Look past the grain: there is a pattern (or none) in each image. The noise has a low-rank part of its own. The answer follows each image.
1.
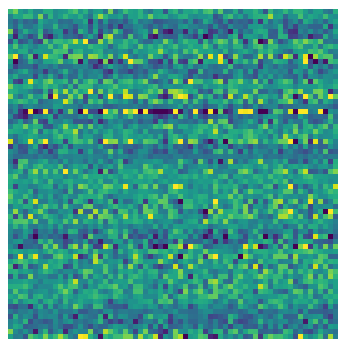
bands of rows
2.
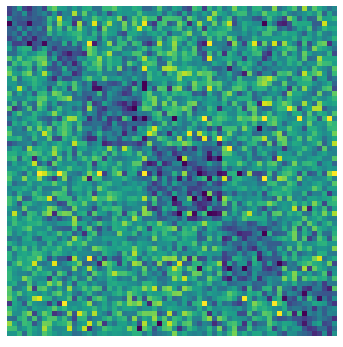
blocks along the diagonal
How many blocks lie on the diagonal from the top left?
6
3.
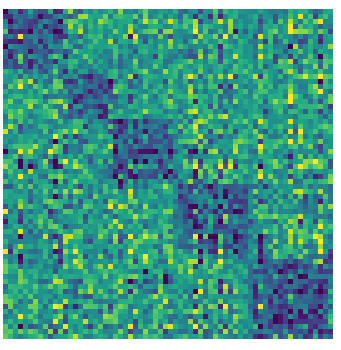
blocks along the diagonal
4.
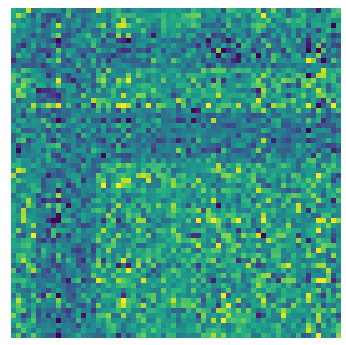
bands of rows crossing bands of columns
